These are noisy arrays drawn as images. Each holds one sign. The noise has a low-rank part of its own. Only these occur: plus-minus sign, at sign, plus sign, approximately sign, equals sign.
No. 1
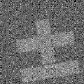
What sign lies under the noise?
plus-minus sign
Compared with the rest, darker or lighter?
lighter
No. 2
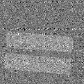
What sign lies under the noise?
equals sign
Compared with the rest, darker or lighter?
lighter
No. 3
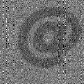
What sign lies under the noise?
at sign
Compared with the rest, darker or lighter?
darker
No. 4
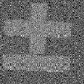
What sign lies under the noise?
plus-minus sign
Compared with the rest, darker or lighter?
lighter
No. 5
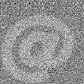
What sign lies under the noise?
at sign
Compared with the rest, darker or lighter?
lighter
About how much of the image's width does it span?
nearly all
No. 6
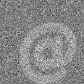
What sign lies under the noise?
at sign
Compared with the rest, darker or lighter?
lighter
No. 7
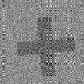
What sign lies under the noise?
plus sign
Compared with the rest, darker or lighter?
darker
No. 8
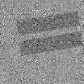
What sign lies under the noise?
equals sign
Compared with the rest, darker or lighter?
darker
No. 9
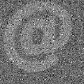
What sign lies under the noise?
at sign
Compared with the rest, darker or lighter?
lighter
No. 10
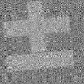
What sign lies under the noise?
plus-minus sign
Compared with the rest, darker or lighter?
lighter
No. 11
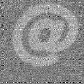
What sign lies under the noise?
at sign
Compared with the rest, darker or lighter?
lighter
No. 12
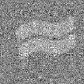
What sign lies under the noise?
approximately sign
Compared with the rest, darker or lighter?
lighter
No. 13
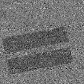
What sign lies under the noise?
equals sign
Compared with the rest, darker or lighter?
darker
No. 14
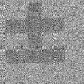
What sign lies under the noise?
plus-minus sign
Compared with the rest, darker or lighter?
darker
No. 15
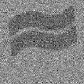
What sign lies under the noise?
approximately sign
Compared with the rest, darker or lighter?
darker
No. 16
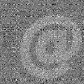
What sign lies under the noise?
at sign
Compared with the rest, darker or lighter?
lighter
